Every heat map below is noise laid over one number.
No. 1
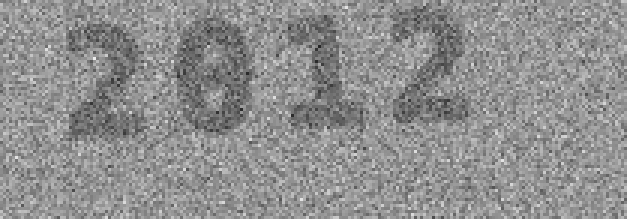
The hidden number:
2012
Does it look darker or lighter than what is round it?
darker
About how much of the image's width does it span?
two thirds
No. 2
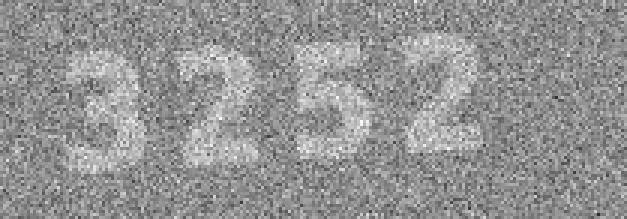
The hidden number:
3252
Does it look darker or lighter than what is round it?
lighter
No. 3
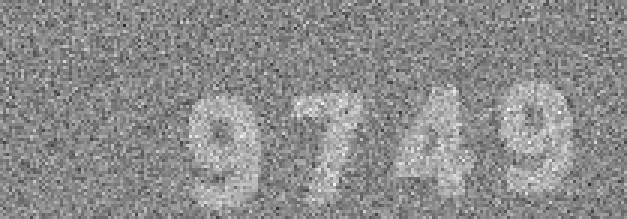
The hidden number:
9749
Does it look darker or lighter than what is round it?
lighter
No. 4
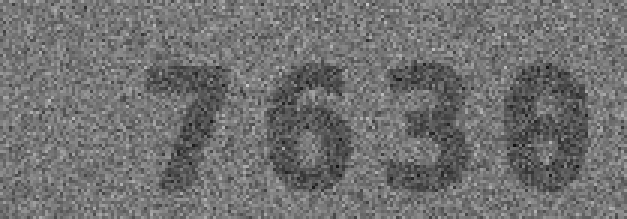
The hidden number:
7630
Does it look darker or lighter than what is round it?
darker
